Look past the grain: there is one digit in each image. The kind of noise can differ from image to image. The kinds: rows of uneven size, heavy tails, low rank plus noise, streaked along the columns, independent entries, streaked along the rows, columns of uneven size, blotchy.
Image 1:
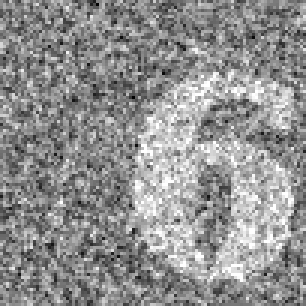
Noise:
blotchy
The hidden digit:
6
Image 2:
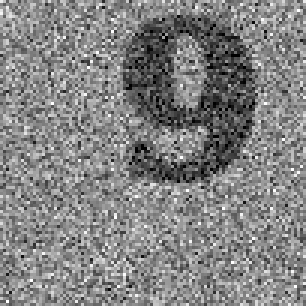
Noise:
independent entries
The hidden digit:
9
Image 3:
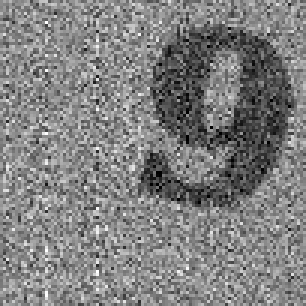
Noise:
columns of uneven size
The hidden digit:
9
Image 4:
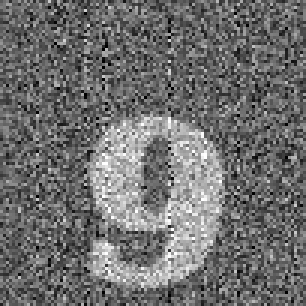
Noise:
columns of uneven size
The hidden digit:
9
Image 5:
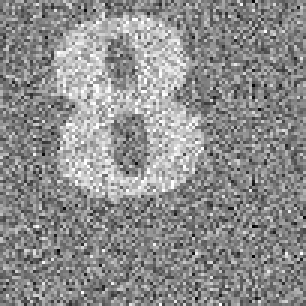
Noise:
low rank plus noise
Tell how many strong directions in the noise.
two
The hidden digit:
8
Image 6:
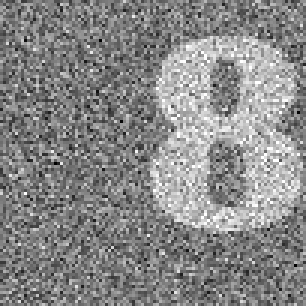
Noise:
independent entries
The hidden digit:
8
